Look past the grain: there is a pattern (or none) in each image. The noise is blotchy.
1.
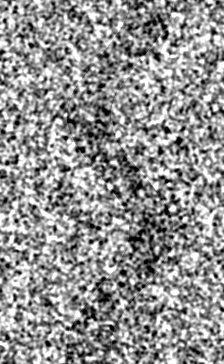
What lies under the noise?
a wavy band
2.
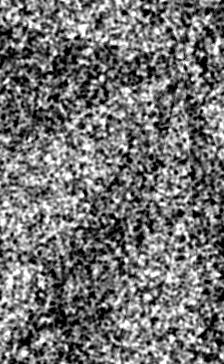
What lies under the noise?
spokes from one point
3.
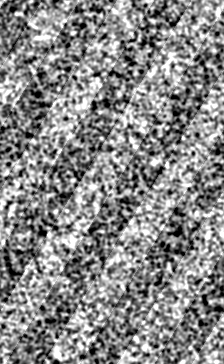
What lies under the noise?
diagonal stripes
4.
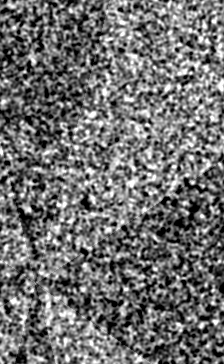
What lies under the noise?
spokes from one point
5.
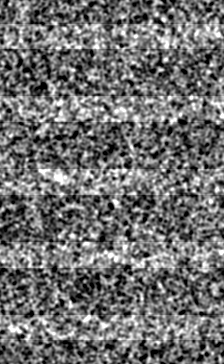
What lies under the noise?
horizontal stripes
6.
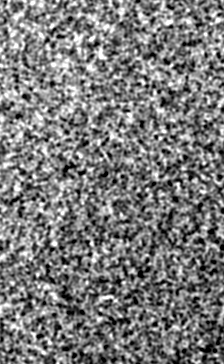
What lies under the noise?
a smooth slope
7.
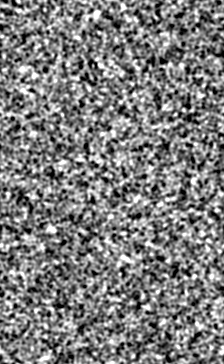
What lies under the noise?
only noise
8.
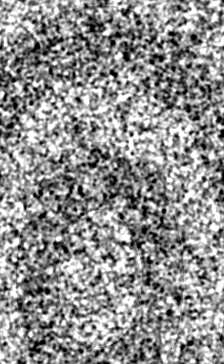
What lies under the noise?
rings round one point
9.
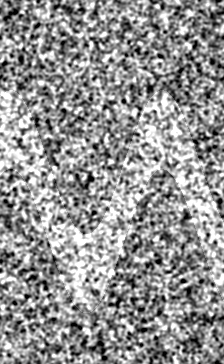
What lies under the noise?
a wavy band
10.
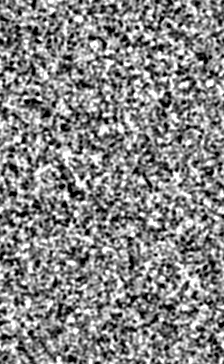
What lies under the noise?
only noise
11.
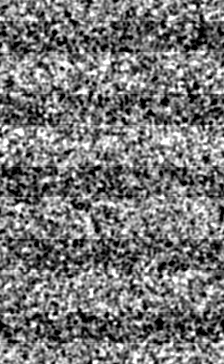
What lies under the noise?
horizontal stripes
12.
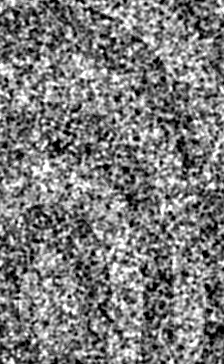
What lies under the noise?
rings round one point
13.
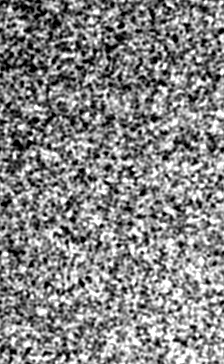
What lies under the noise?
a smooth slope
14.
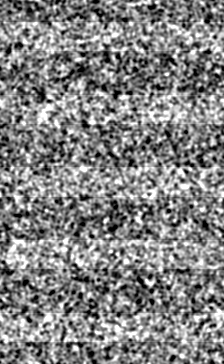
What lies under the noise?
horizontal stripes
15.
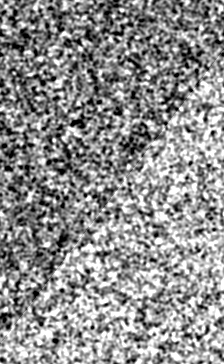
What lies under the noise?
a sharp edge
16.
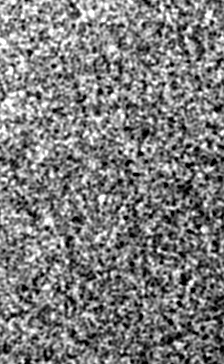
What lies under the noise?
a smooth slope
